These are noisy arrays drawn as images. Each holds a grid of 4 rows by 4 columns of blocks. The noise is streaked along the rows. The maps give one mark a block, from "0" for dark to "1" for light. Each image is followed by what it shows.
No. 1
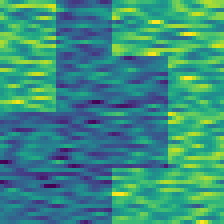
1 0 1 1
1 0 0 1
0 0 0 1
0 0 1 1
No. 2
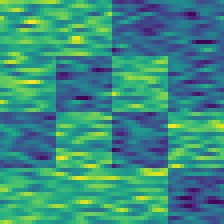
1 1 0 0
1 0 1 0
0 1 0 1
1 1 1 0
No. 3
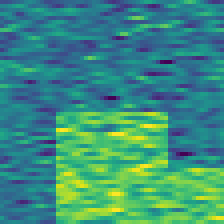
0 0 0 0
0 0 0 0
0 1 1 0
0 1 1 1
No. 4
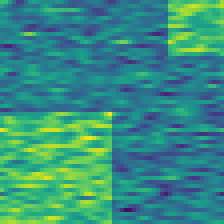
0 0 0 1
0 0 0 0
1 1 0 0
1 1 0 0
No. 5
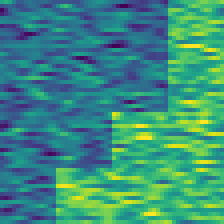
0 0 0 1
0 0 0 1
0 0 1 1
0 1 1 1
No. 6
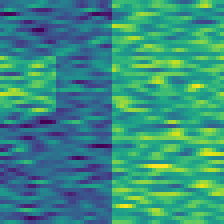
0 0 1 1
1 0 1 1
0 0 1 1
0 0 1 1
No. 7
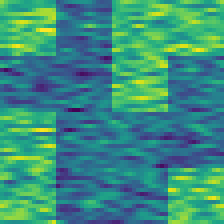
1 0 1 1
0 0 1 0
1 0 0 0
1 0 0 1
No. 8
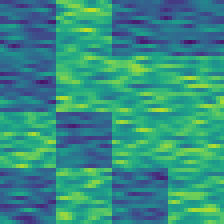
0 1 0 0
0 1 1 1
1 0 1 1
0 1 0 1
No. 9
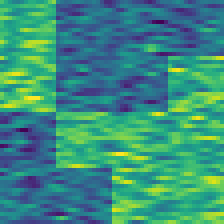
1 0 0 0
1 0 0 1
0 1 1 1
0 0 1 1
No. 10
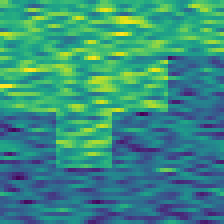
1 1 1 1
1 1 1 0
0 1 0 0
0 0 0 0
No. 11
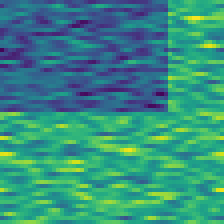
0 0 0 1
0 0 0 1
1 1 1 1
1 1 1 1
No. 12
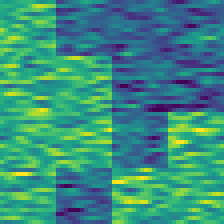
1 0 0 0
1 1 0 0
1 1 0 1
1 0 1 1
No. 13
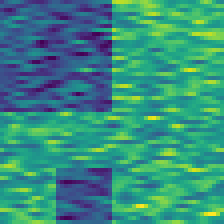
0 0 1 1
0 0 1 1
1 1 1 1
1 0 1 1
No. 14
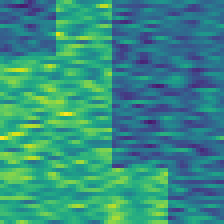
0 1 0 0
1 1 0 0
1 1 0 0
1 1 1 0
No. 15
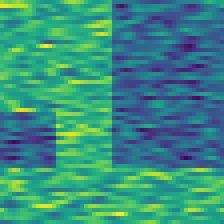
1 1 0 0
1 1 0 0
0 1 0 0
1 1 1 1
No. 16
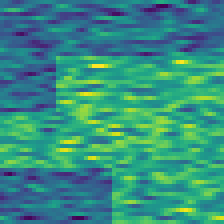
0 0 0 0
0 1 1 1
1 1 1 1
0 0 1 1
